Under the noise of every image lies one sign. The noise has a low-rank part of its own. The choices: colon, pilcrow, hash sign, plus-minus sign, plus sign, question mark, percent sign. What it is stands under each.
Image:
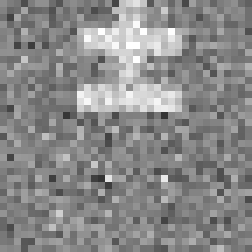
light plus-minus sign, top middle
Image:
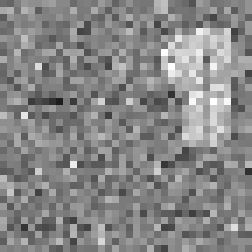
light pilcrow
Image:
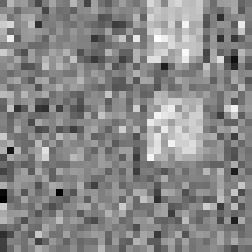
light colon
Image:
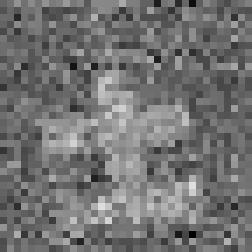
light plus-minus sign
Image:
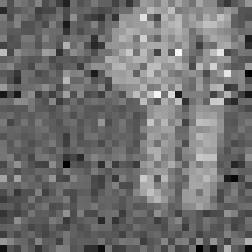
light pilcrow
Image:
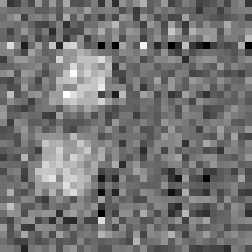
light colon
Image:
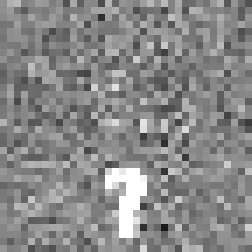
light question mark, bottom middle
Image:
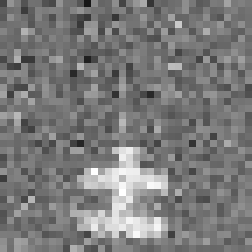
light plus-minus sign, bottom middle
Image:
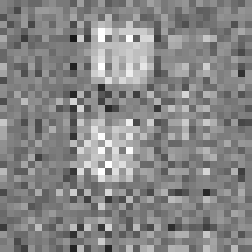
light colon
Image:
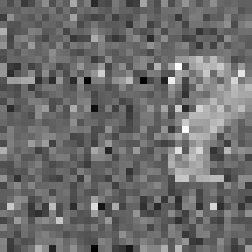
light question mark
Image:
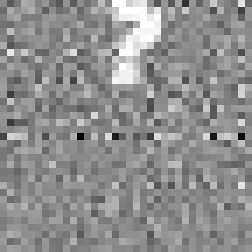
light question mark, top middle
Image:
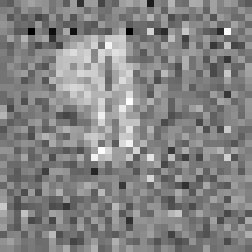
light pilcrow
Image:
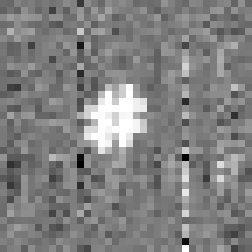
light hash sign, centre
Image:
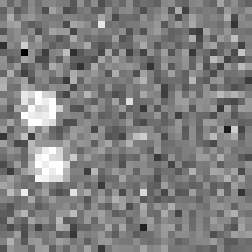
light colon, middle left
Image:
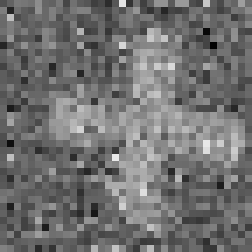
light plus sign
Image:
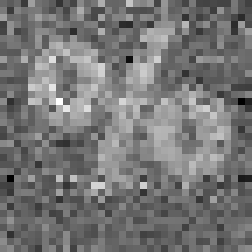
light percent sign
